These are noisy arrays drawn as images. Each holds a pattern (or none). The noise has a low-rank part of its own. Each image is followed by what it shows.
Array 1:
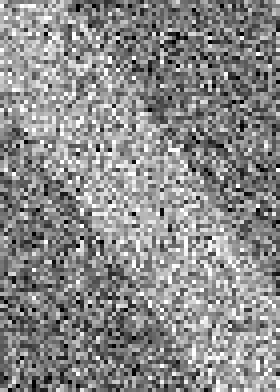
a diagonal band
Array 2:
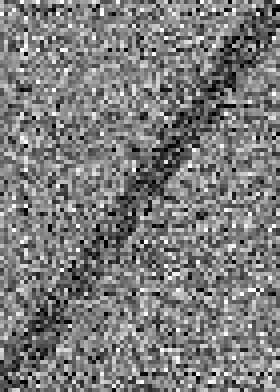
a diagonal band
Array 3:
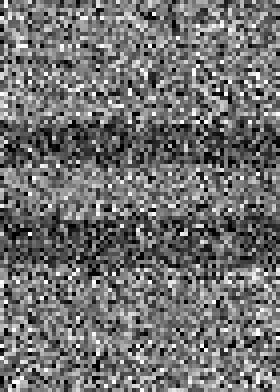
bands of rows
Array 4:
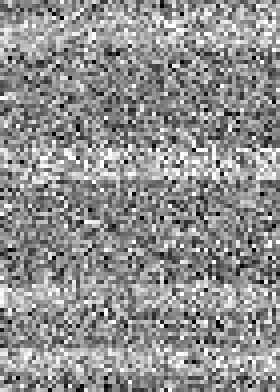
bands of rows
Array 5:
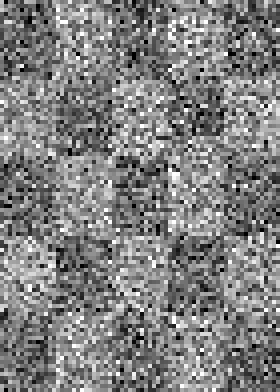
a checkerboard
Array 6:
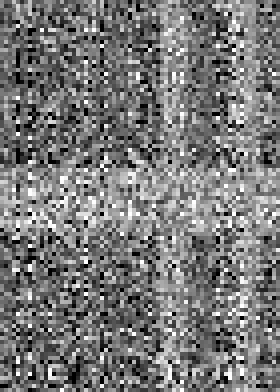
bands of rows crossing bands of columns
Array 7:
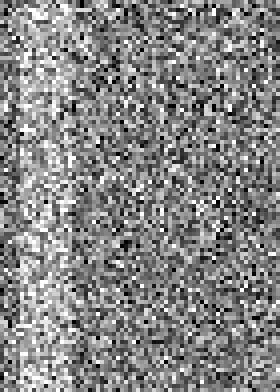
one band of columns
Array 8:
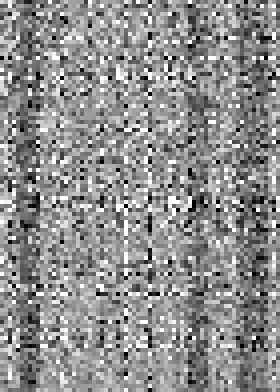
bands of columns
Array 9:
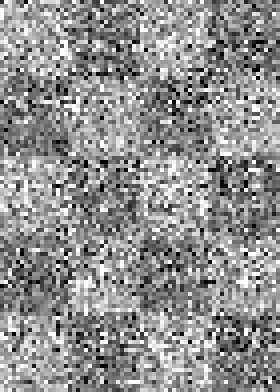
a checkerboard
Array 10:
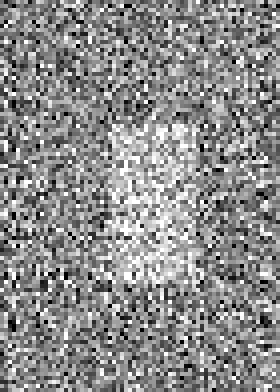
one block
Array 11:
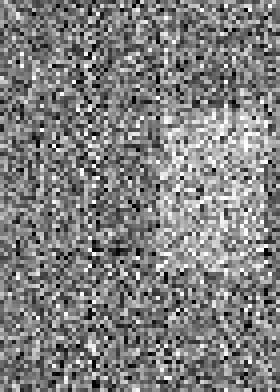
one block
